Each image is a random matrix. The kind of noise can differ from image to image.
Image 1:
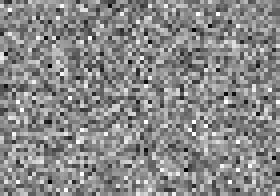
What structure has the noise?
independent entries
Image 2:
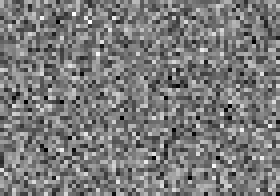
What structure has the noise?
independent entries
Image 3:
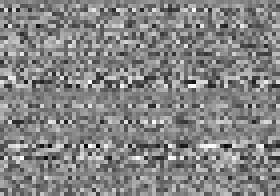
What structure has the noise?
rows of uneven size
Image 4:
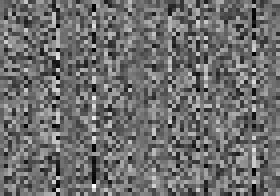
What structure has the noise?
columns of uneven size
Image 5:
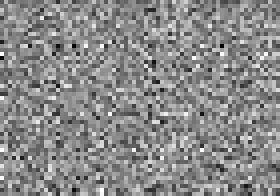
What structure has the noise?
low rank plus noise
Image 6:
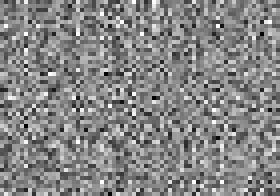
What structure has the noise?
low rank plus noise
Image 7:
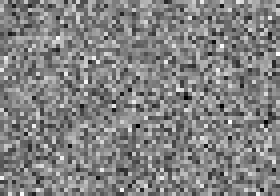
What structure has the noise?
independent entries
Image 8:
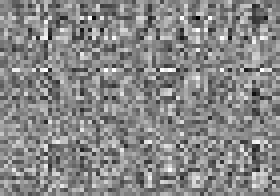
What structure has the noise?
low rank plus noise
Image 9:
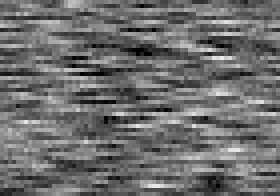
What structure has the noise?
streaked along the rows
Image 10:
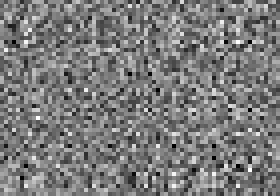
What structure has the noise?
low rank plus noise
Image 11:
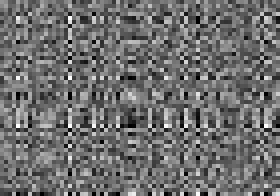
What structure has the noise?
low rank plus noise
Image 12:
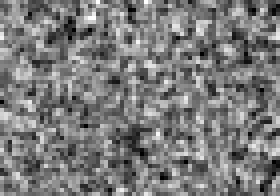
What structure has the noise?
blotchy
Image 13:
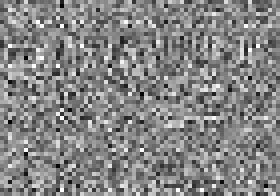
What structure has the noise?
low rank plus noise
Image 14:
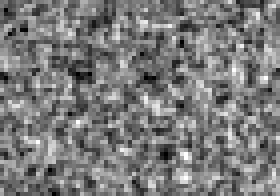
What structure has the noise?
blotchy
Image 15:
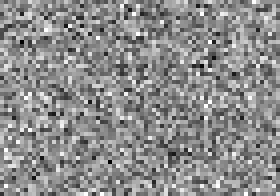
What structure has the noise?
independent entries
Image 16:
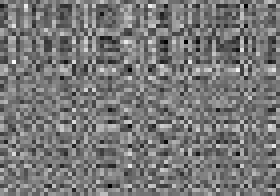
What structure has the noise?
low rank plus noise
